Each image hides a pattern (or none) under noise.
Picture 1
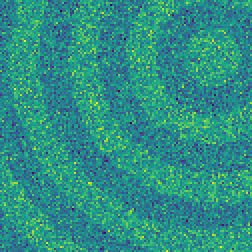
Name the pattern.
rings round one point
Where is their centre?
top right
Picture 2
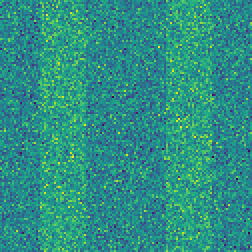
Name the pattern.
vertical stripes
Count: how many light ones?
2
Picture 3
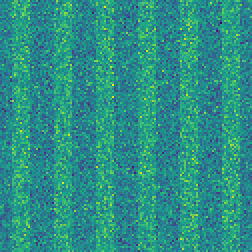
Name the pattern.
vertical stripes
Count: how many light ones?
6
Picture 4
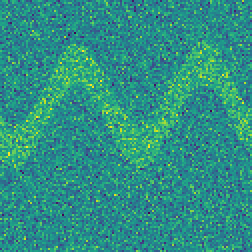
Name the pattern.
a wavy band
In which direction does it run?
left to right
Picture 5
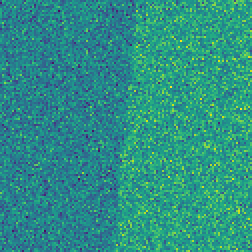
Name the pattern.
a sharp edge
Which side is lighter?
right
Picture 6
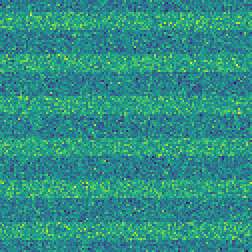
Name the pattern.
horizontal stripes
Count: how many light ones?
6
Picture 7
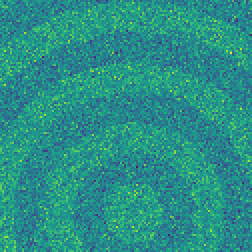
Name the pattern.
rings round one point
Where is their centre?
bottom middle
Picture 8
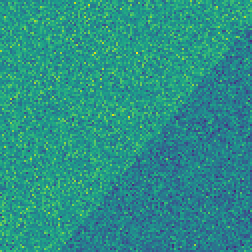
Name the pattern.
a sharp edge
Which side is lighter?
top left
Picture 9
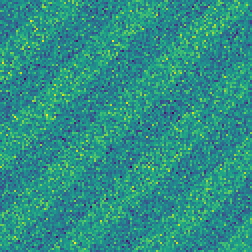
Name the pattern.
diagonal stripes
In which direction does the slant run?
bottom left to top right
